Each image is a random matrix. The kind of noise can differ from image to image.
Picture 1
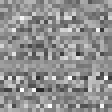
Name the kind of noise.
rows of uneven size
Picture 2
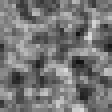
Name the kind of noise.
blotchy
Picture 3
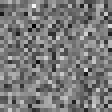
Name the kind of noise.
low rank plus noise
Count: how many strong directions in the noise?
five to eight
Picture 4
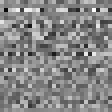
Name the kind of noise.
rows of uneven size
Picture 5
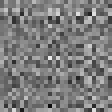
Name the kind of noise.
low rank plus noise
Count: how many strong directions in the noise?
one
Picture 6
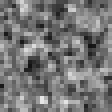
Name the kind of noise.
blotchy
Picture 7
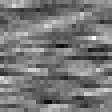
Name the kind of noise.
streaked along the rows
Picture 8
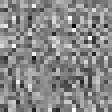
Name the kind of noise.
low rank plus noise
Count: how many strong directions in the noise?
two
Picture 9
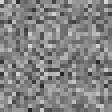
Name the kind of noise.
low rank plus noise
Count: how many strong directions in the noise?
three or four
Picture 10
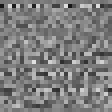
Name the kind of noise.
rows of uneven size
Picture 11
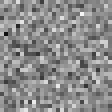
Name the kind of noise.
independent entries
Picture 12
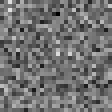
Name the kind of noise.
low rank plus noise
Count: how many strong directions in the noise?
five to eight
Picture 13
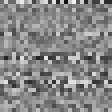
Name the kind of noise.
rows of uneven size
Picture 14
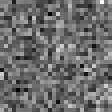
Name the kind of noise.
low rank plus noise
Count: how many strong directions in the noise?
five to eight
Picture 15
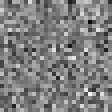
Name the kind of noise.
low rank plus noise
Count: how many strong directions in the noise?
five to eight
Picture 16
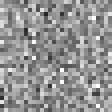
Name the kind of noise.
low rank plus noise
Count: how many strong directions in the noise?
five to eight
